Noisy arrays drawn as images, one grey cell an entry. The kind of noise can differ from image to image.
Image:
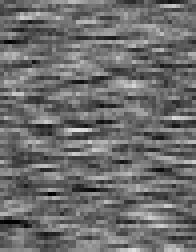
streaked along the rows
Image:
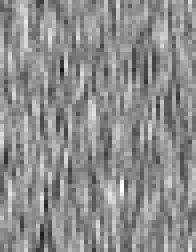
streaked along the columns
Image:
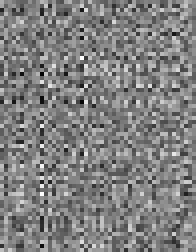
low rank plus noise
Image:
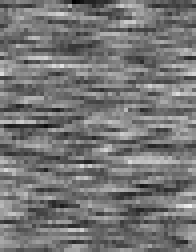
streaked along the rows
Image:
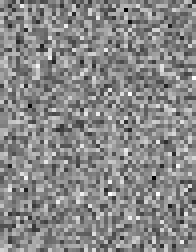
independent entries
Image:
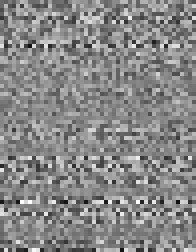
rows of uneven size
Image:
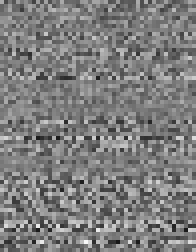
rows of uneven size
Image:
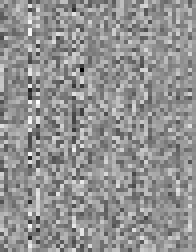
columns of uneven size
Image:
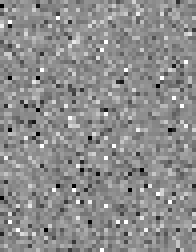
heavy tails
